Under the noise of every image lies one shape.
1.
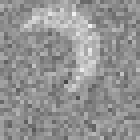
crescent
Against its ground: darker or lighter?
lighter
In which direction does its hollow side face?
down and left
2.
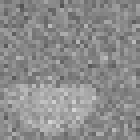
half disc
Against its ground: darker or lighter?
lighter
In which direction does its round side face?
down
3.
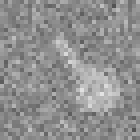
lollipop
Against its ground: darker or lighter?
lighter
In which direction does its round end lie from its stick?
down and right
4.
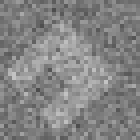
square with a notch
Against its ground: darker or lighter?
lighter
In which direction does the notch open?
down and left
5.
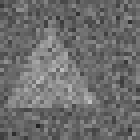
triangle
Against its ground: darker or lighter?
lighter
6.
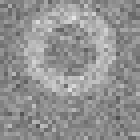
ring
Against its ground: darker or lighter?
lighter
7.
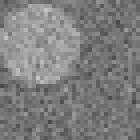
disc
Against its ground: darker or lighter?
lighter
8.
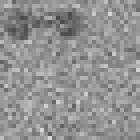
dumbbell
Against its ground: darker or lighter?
darker
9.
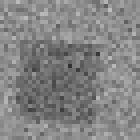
square
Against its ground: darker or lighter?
darker
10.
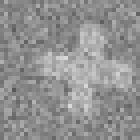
cross
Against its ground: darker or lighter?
lighter
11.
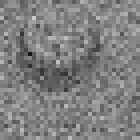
crescent
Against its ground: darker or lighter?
darker
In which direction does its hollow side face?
up
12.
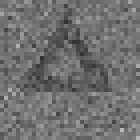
triangle frame
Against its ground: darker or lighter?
darker
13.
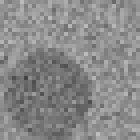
disc
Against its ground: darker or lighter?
darker
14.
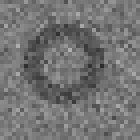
ring
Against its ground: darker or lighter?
darker
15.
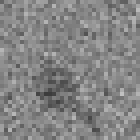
lollipop
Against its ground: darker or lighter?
darker
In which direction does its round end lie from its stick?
up and left
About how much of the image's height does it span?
half
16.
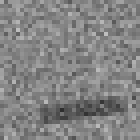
bar
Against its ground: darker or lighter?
darker
